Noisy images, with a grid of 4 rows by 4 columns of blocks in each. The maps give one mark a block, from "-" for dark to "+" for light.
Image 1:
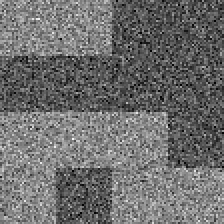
+ + - -
- - - -
+ + + -
+ - + +
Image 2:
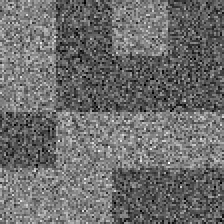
+ - + -
+ - - -
- + + +
+ + - -
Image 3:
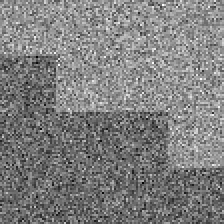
+ + + +
- + + +
- - - +
- - - -
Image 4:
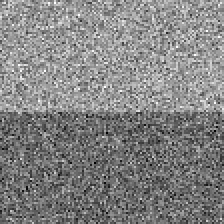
+ + + +
+ + + +
- - - -
- - - -
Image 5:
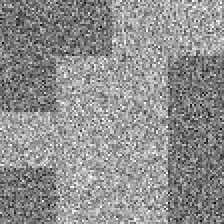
- - + +
- + + -
+ + + -
- + + -
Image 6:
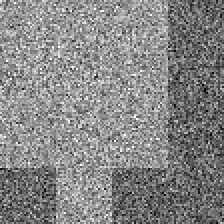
+ + + -
+ + + -
+ + + -
- + - -
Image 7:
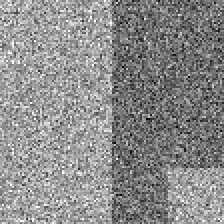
+ + - -
+ + - -
+ + - -
+ + - +
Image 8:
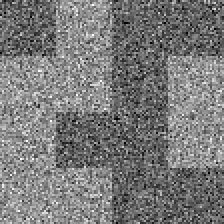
- + - -
+ + - +
+ - - +
+ + - -
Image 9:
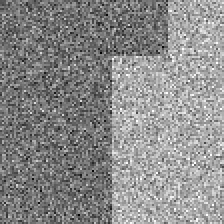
- - - +
- - + +
- - + +
- - + +
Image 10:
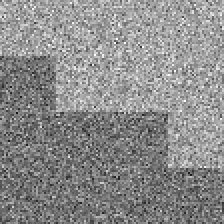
+ + + +
- + + +
- - - +
- - - -
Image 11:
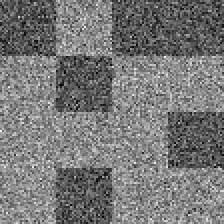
- + - -
+ - + +
+ + + -
+ - + +
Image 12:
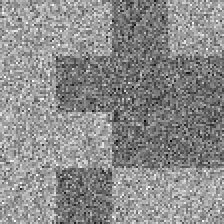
+ + - +
+ - - -
+ + - -
+ - + +
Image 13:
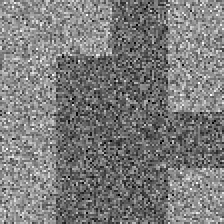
+ + - +
+ - - +
+ - - -
+ - - +
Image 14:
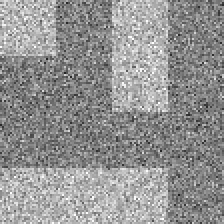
+ - + -
- - + -
- - - -
+ + + -
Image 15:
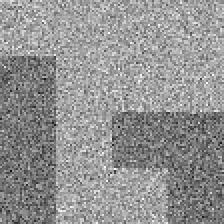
+ + + +
- + + +
- + - -
- + + -
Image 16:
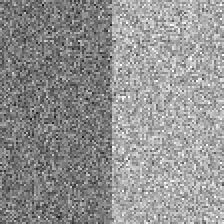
- - + +
- - + +
- - + +
- - + +
